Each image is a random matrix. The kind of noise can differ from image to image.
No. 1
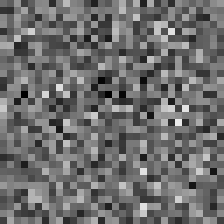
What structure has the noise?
low rank plus noise
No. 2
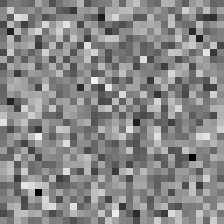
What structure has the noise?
independent entries
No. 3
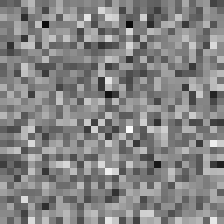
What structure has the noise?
low rank plus noise
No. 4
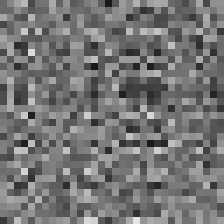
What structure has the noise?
low rank plus noise
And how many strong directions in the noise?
one
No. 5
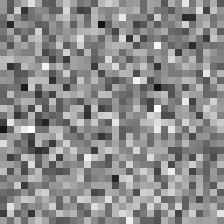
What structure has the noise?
independent entries
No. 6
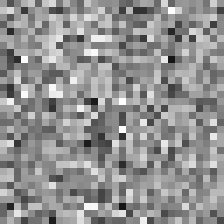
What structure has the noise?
low rank plus noise
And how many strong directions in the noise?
three or four
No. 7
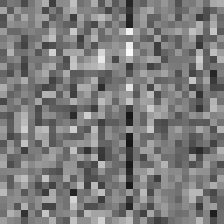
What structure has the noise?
columns of uneven size
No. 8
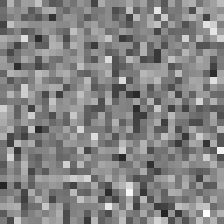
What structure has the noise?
independent entries
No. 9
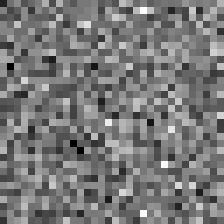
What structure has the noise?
independent entries
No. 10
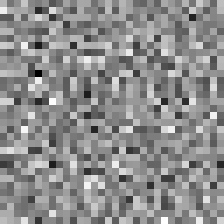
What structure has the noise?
low rank plus noise
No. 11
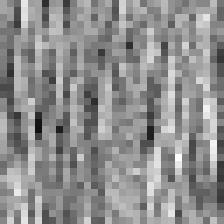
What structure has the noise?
streaked along the columns
